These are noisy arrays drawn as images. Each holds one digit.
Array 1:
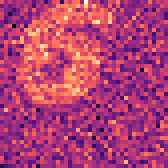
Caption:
light 6
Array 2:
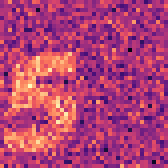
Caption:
light 5
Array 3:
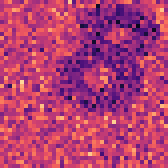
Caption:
dark 8
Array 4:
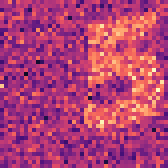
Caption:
light 5
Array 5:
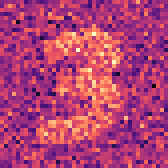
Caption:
light 3
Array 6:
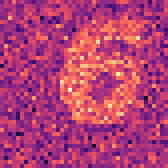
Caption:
light 6
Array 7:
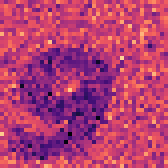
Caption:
dark 9
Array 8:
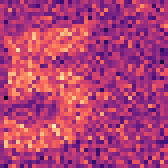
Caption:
light 5
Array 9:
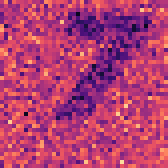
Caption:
dark 7
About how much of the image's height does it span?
two thirds
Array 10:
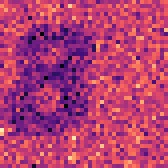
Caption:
dark 8
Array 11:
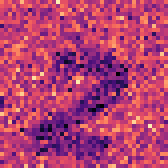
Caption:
dark 2
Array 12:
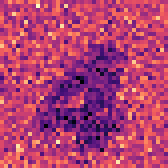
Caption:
dark 4
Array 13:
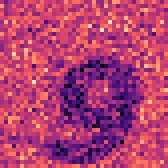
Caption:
dark 9
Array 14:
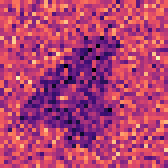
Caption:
dark 4
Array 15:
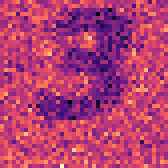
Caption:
dark 3
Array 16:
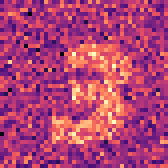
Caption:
light 3
